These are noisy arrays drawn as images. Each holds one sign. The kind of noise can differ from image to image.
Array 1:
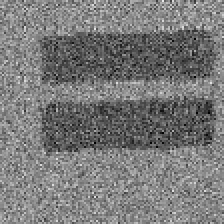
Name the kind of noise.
low rank plus noise
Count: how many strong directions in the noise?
one
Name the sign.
equals sign
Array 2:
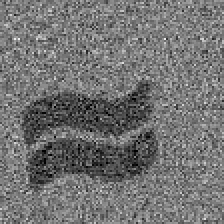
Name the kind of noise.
low rank plus noise
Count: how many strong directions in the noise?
three or four
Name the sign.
approximately sign
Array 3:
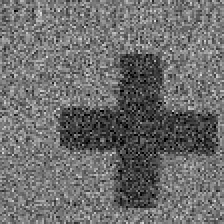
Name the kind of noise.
low rank plus noise
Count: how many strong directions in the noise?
one
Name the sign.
plus sign
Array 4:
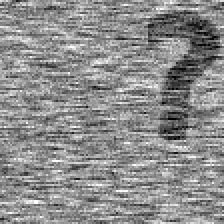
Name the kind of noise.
streaked along the rows
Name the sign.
question mark
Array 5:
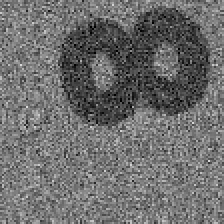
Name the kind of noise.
low rank plus noise
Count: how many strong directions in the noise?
one
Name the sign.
infinity sign
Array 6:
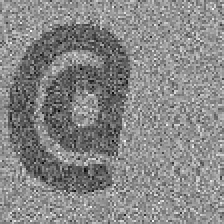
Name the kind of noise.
low rank plus noise
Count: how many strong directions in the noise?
two
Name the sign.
at sign
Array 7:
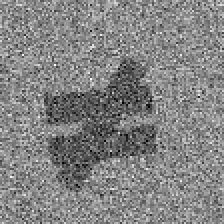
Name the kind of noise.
low rank plus noise
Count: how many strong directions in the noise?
five to eight
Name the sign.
not-equal sign
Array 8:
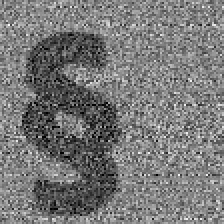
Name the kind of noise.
rows of uneven size
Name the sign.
section sign
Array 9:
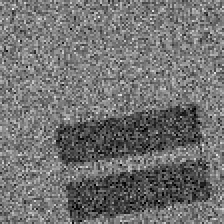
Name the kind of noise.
independent entries
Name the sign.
equals sign
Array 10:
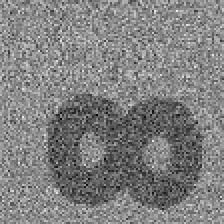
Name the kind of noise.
low rank plus noise
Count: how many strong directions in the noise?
three or four
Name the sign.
infinity sign
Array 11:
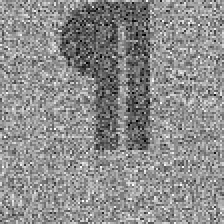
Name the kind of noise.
low rank plus noise
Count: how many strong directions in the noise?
five to eight
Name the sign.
pilcrow
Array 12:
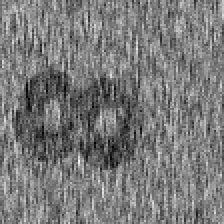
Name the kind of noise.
streaked along the columns
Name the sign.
infinity sign
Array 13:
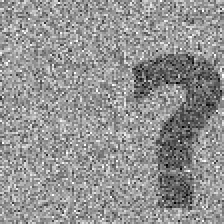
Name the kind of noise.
independent entries
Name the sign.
question mark
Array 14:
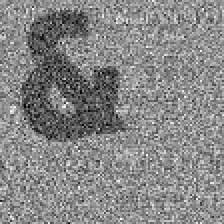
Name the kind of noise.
low rank plus noise
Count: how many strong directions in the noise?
five to eight
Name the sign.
ampersand
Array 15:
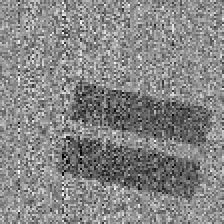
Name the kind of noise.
columns of uneven size
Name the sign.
equals sign
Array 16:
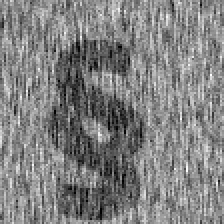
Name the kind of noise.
streaked along the columns
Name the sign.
section sign
